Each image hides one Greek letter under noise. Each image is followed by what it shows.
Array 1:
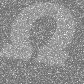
omega
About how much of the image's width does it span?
nearly all
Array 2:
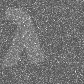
lambda
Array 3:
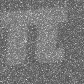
pi
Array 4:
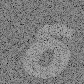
delta
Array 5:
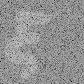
xi
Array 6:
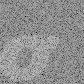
sigma
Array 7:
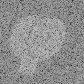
phi
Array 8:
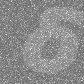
delta
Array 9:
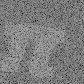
pi
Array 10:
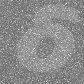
delta
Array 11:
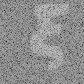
xi
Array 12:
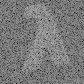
lambda
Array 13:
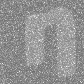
eta
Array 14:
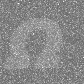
omega
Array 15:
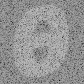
theta
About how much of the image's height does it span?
nearly all
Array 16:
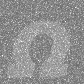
omega
